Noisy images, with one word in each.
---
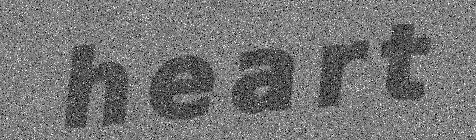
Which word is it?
heart
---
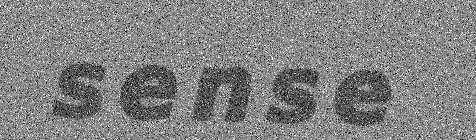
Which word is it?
sense
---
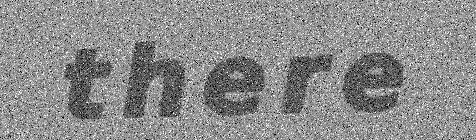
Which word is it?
there
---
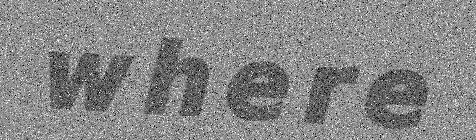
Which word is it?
where
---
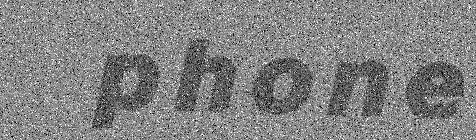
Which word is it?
phone
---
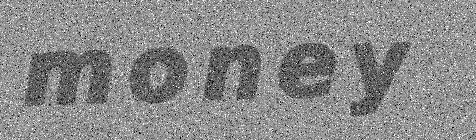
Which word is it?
money
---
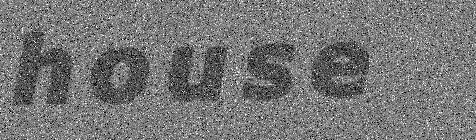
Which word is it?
house
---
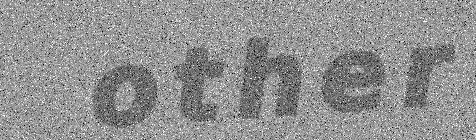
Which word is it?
other
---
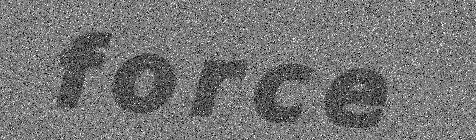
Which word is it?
force
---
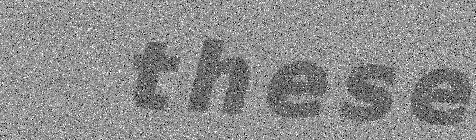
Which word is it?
these
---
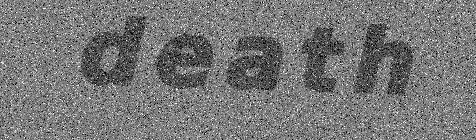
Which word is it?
death
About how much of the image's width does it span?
two thirds
